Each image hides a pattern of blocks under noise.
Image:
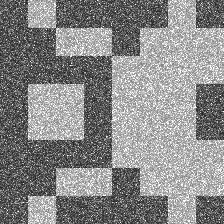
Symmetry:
top and bottom mirror each other
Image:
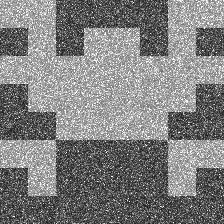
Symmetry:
left and right mirror each other
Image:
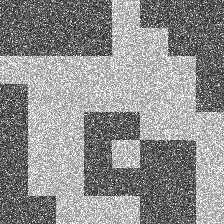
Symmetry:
no symmetry
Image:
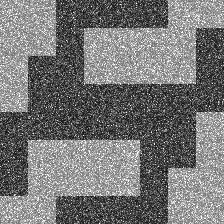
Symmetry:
the same after a half turn
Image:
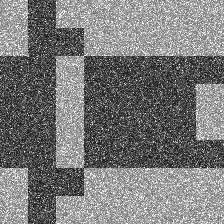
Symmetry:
top and bottom mirror each other
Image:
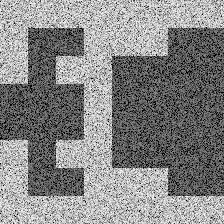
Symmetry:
top and bottom mirror each other
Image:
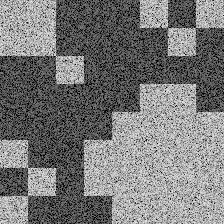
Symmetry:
mirrored about the diagonal from the top left
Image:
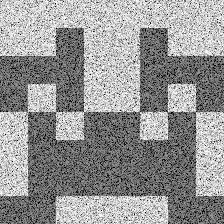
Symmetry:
left and right mirror each other
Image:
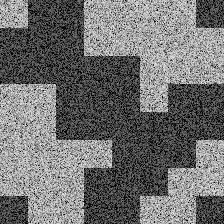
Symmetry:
mirrored about the diagonal from the top left
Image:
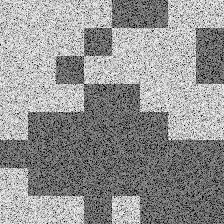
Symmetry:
no symmetry
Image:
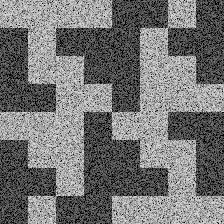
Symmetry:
the same after a half turn
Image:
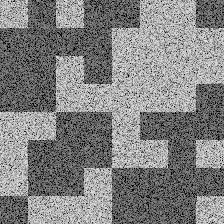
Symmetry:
mirrored about the diagonal from the bottom left
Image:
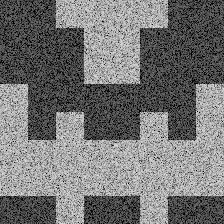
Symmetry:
left and right mirror each other
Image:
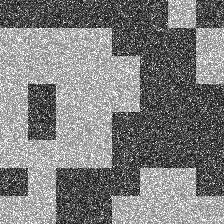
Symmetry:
no symmetry
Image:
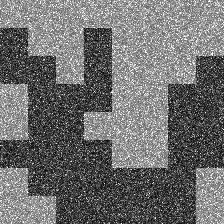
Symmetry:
no symmetry
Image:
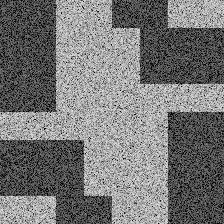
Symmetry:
the same after a half turn
